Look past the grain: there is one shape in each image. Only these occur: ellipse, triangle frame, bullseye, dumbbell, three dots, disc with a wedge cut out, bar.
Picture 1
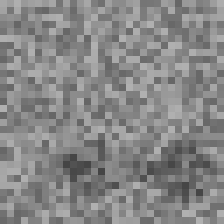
dumbbell
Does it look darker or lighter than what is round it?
darker
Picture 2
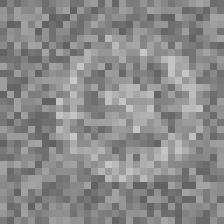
bullseye
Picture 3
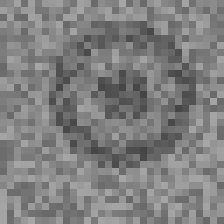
bullseye
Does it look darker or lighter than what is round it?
darker
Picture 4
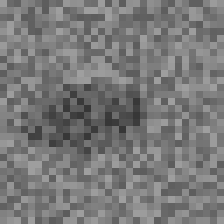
ellipse
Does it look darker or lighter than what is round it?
darker
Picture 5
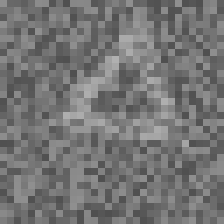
triangle frame
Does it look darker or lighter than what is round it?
lighter
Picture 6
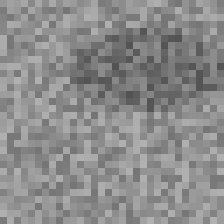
ellipse
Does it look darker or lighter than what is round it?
darker
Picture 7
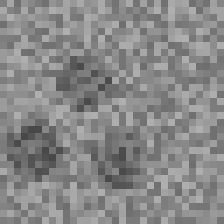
three dots
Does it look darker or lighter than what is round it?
darker
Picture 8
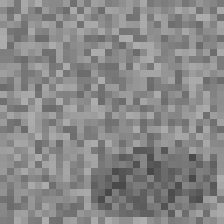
ellipse
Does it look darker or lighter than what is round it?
darker
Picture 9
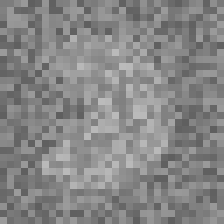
disc with a wedge cut out
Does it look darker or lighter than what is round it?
lighter
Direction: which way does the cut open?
left
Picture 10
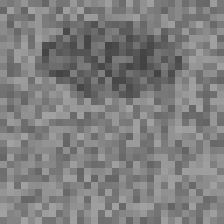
ellipse
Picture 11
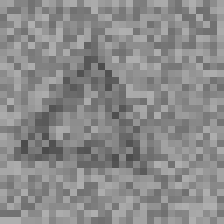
triangle frame
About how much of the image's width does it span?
two thirds
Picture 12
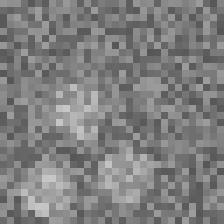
three dots
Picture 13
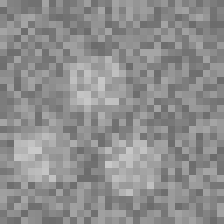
three dots
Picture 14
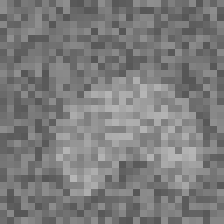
disc with a wedge cut out
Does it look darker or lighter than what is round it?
lighter
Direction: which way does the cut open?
down
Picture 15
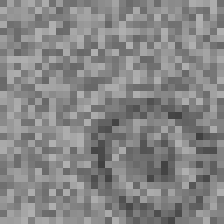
bullseye
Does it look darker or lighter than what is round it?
darker
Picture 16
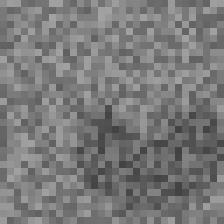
disc with a wedge cut out
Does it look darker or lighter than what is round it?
darker
